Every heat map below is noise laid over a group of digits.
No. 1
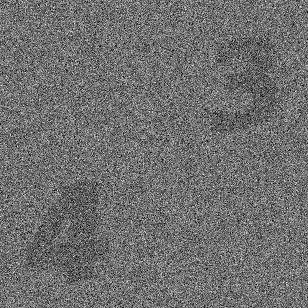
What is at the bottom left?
4
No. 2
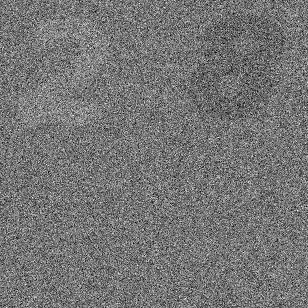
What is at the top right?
8
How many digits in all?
2
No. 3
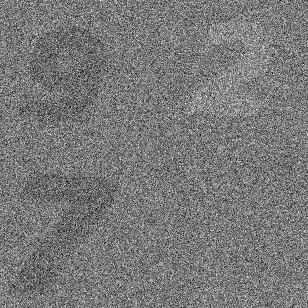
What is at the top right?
2
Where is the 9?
top left
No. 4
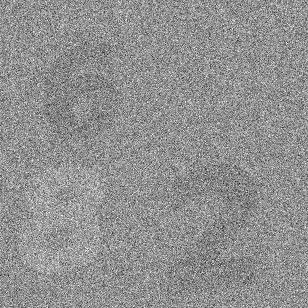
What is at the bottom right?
2
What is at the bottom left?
8
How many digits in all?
3
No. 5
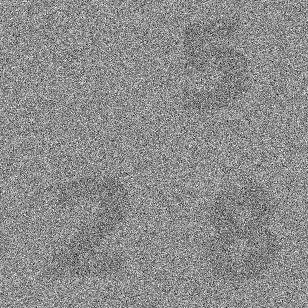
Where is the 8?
bottom right
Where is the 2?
bottom left
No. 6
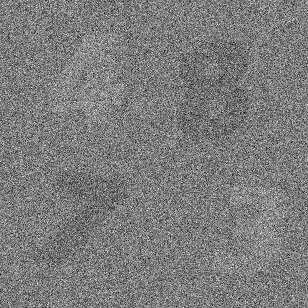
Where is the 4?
top left
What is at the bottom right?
3
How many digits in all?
4
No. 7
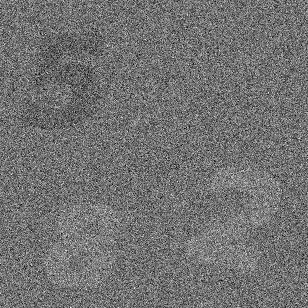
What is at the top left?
5
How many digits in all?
3
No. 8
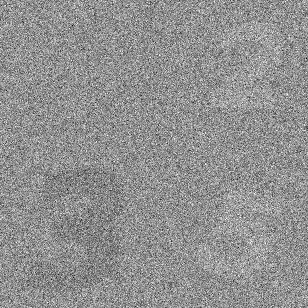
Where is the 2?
top right
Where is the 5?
bottom right
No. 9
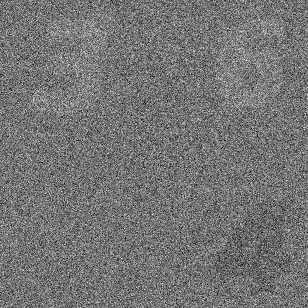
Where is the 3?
top left
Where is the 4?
bottom right
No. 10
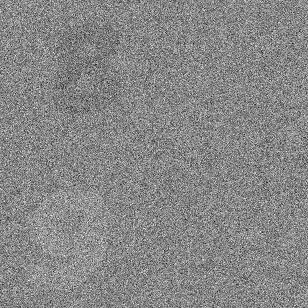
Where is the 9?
bottom left
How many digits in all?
2
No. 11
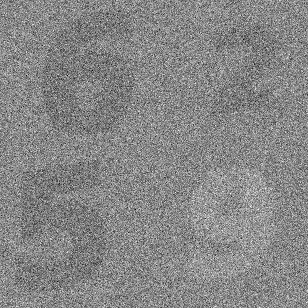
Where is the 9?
bottom right
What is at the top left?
6
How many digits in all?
4
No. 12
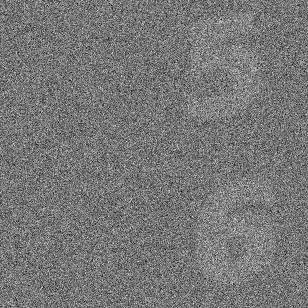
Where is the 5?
top right
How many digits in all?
2
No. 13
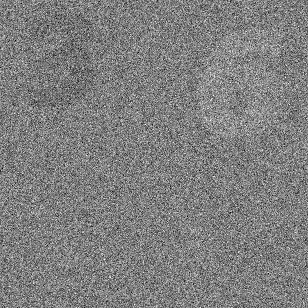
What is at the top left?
3
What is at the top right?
6
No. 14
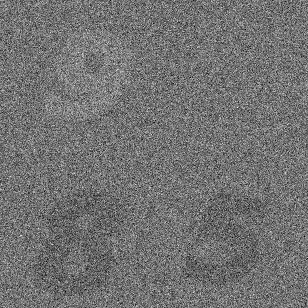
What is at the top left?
9
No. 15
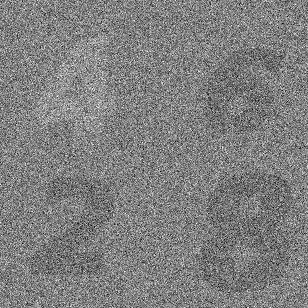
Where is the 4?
top left
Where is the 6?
top right
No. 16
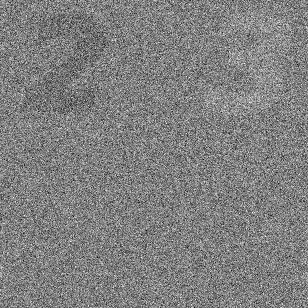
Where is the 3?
top right
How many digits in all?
2
